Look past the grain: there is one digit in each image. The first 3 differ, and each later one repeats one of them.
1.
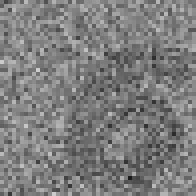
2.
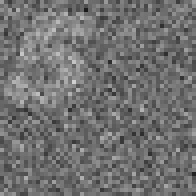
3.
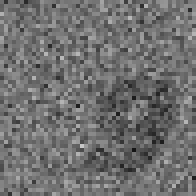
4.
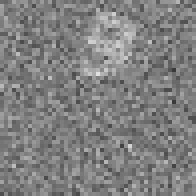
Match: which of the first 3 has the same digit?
3
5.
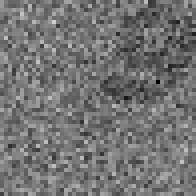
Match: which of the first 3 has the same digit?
3
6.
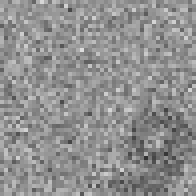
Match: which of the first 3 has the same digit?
3
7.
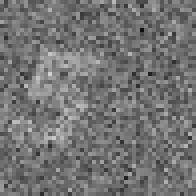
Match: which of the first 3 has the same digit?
2
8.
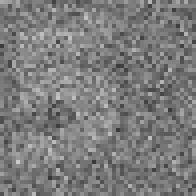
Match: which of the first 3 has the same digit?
2
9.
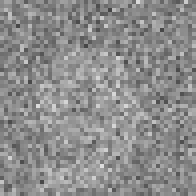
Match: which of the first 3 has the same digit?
3
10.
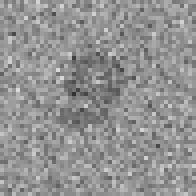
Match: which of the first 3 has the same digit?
3
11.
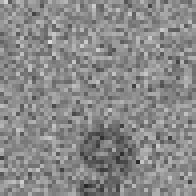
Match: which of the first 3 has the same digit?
3
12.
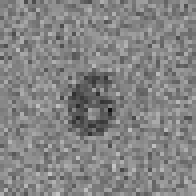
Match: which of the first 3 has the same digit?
1
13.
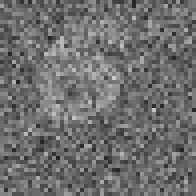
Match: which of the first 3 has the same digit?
1
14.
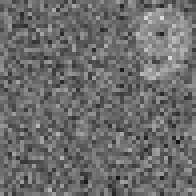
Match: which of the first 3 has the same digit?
3
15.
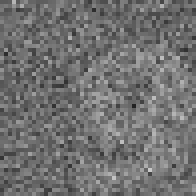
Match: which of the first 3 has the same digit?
3
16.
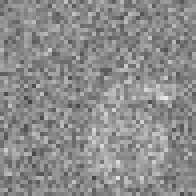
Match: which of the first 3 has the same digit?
1
